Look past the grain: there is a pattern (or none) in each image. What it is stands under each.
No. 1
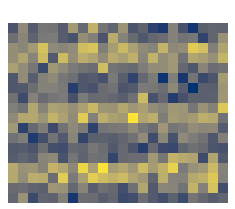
horizontal stripes
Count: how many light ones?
3
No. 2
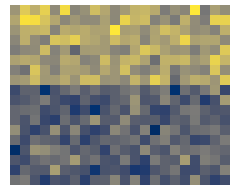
a sharp edge
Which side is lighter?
top
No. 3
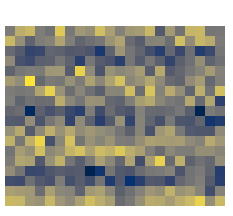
horizontal stripes
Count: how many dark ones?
3
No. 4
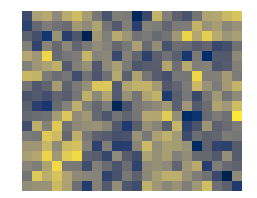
spokes from one point
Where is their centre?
top middle
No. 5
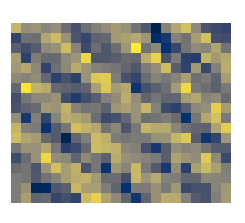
diagonal stripes
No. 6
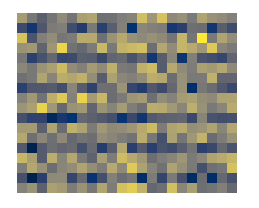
horizontal stripes
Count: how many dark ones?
6
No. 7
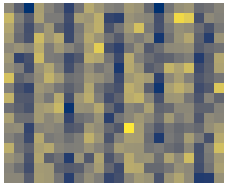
vertical stripes
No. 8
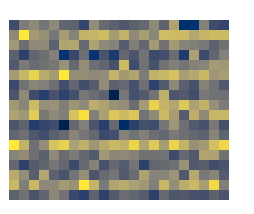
horizontal stripes
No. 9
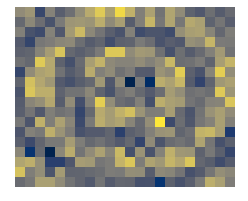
rings round one point
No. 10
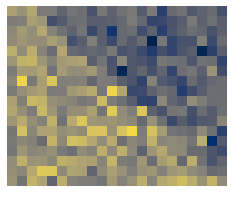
a sharp edge
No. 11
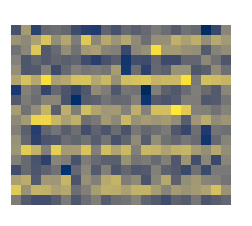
horizontal stripes
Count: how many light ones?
5
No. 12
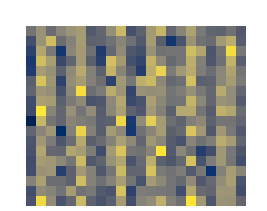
vertical stripes
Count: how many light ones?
6
